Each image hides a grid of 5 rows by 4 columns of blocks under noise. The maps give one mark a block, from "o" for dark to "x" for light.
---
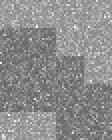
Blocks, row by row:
xxxx
ooxx
ooox
oooo
xxoo
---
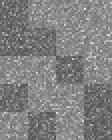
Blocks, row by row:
oxxx
ooxx
xxox
oxxo
xoxo
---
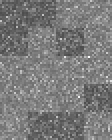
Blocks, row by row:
ooxx
oxox
xxxx
xxxo
xoox
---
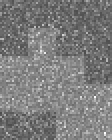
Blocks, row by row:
oooo
oxoo
xxxo
xxxx
ooxx
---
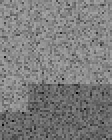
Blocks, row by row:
xxxx
xxxx
xxxx
xooo
oooo
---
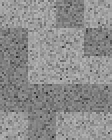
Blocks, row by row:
xxox
oxxo
oxxx
oooo
xoxx
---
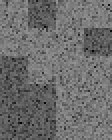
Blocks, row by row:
xoxx
xxxo
oxxx
ooxx
ooxx
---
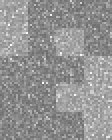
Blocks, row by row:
xooo
xoxo
ooox
ooxx
ooox
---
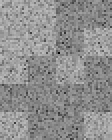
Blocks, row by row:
xxoo
xxox
xoxo
oooo
xoox
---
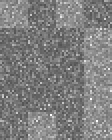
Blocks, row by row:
xoxo
ooox
ooox
ooox
oxox
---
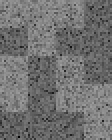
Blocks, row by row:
xxxo
oxoo
xoxo
xoxx
ooox
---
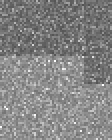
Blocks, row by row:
oooo
oooo
xxxo
xxxx
xxxx
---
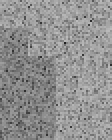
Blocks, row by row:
xxxx
oxxx
ooxx
ooxx
ooxx
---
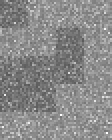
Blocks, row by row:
oxxx
xxox
ooox
ooxx
xxxx
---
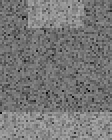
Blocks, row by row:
oxxo
oooo
oooo
oooo
xxxx
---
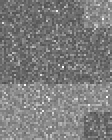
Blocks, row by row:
ooox
oooo
oooo
xxxx
xxxo
